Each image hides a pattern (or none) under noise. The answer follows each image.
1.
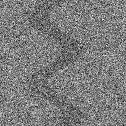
a wavy band
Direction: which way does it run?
top to bottom
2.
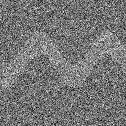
a wavy band
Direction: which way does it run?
left to right
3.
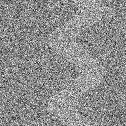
a wavy band
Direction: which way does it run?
top to bottom
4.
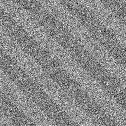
diagonal stripes
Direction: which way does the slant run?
top left to bottom right
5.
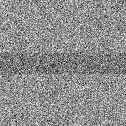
one horizontal stripe
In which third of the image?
middle
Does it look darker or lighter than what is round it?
darker
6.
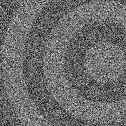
rings round one point
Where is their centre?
middle right
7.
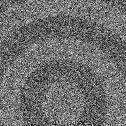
rings round one point
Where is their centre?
bottom middle
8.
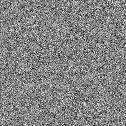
only noise
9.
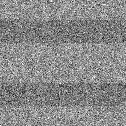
horizontal stripes
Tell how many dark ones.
2
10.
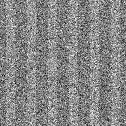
vertical stripes
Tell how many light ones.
6
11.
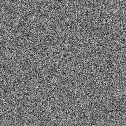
only noise
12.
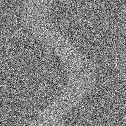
a wavy band
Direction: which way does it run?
top to bottom
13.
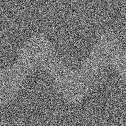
a wavy band
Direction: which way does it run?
left to right
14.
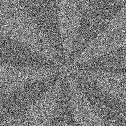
spokes from one point
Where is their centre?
centre
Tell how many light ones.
7
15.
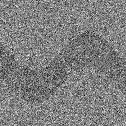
a wavy band
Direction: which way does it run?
left to right
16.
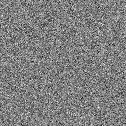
only noise
